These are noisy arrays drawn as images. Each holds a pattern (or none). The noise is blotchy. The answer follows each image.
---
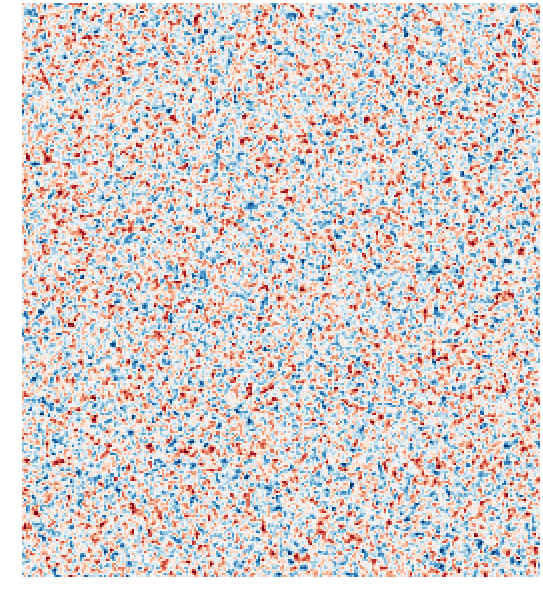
only noise
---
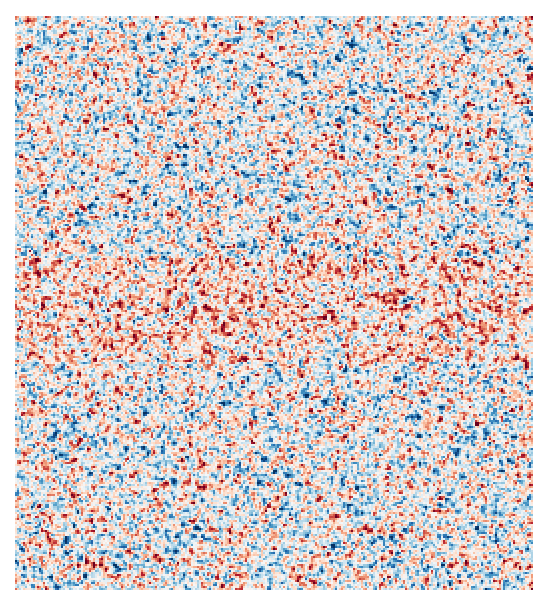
one horizontal stripe
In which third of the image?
middle
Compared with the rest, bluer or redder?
redder
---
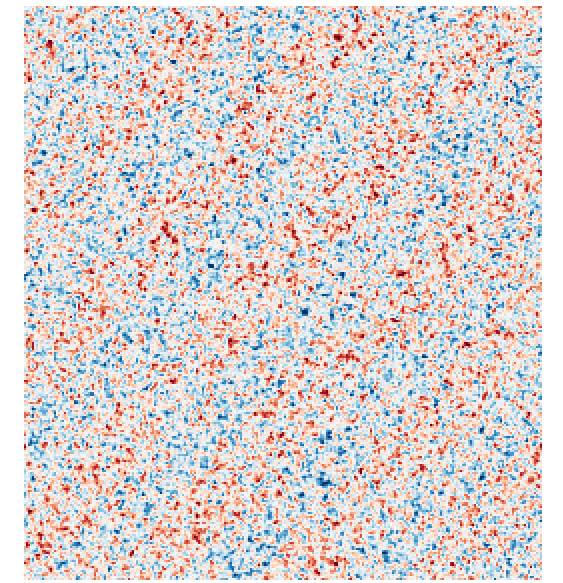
diagonal stripes
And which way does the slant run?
bottom left to top right
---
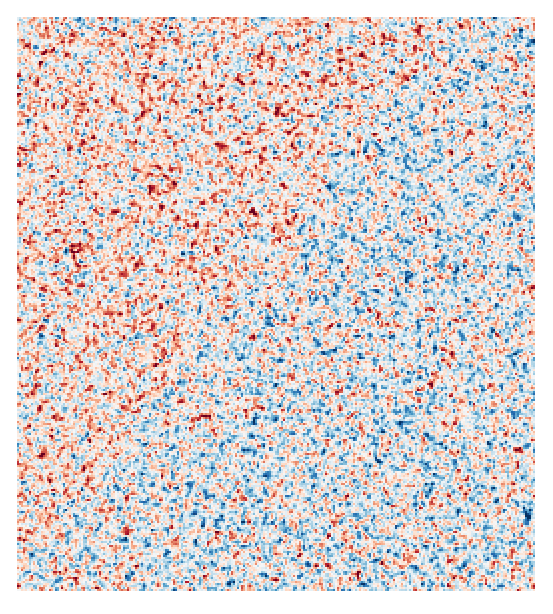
a sharp edge
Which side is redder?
top left
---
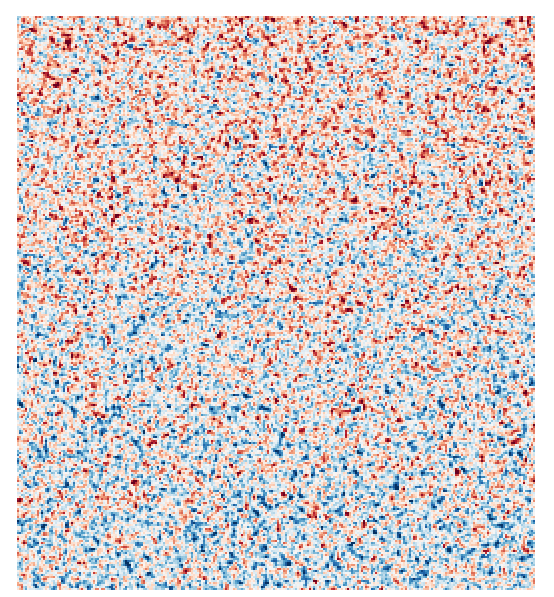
a smooth slope
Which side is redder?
top
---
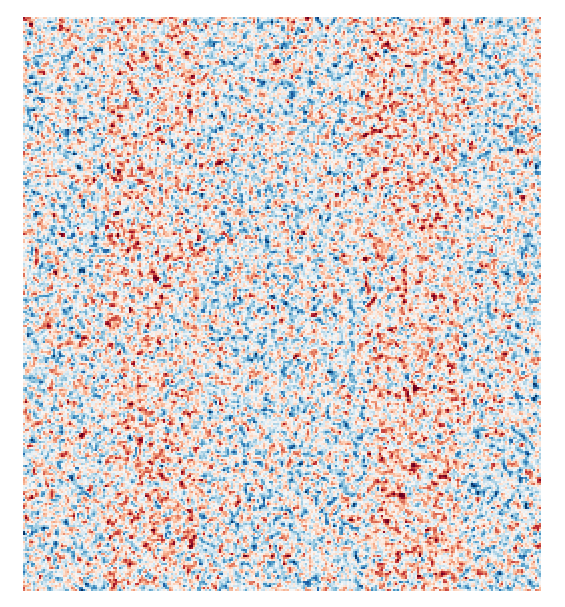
vertical stripes
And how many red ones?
2
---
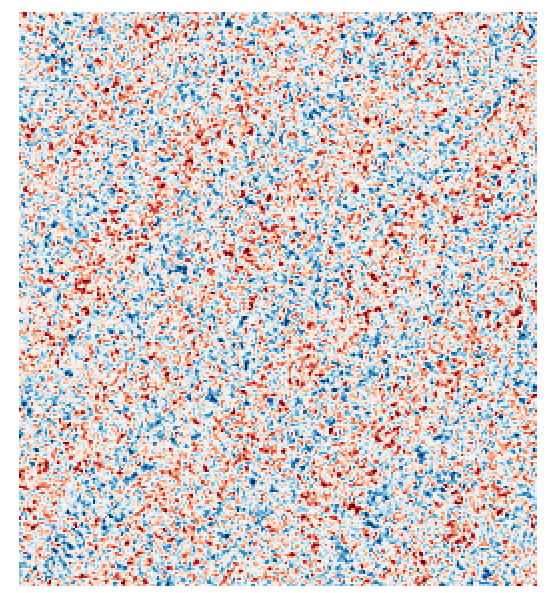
diagonal stripes
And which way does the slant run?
bottom left to top right
